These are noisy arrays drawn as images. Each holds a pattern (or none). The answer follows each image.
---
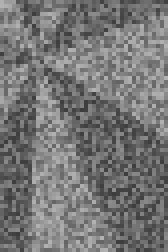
spokes from one point
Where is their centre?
top left
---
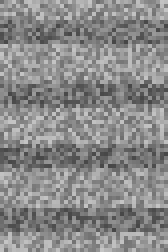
horizontal stripes
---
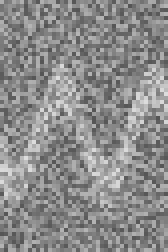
a wavy band
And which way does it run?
left to right
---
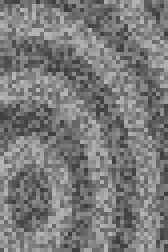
rings round one point
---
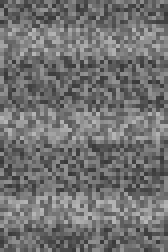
horizontal stripes
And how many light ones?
3
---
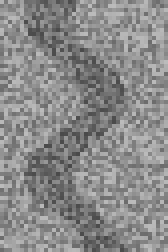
a wavy band
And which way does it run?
top to bottom
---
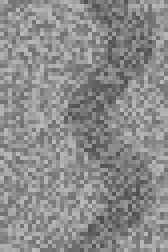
a wavy band
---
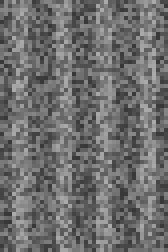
vertical stripes
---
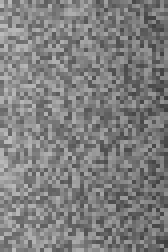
a smooth slope
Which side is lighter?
left
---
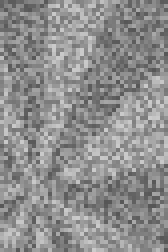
spokes from one point
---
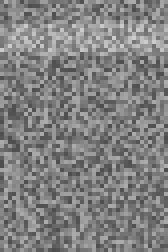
one horizontal stripe
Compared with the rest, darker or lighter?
lighter
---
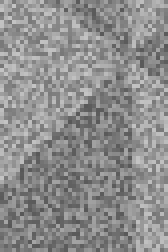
spokes from one point
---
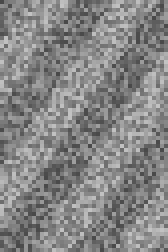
diagonal stripes
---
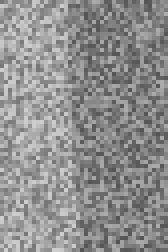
a sharp edge
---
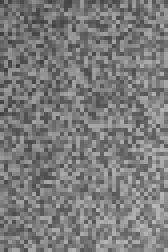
a smooth slope
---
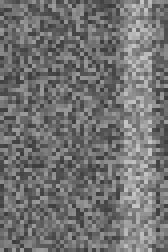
one vertical stripe
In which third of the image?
right
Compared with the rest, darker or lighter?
lighter
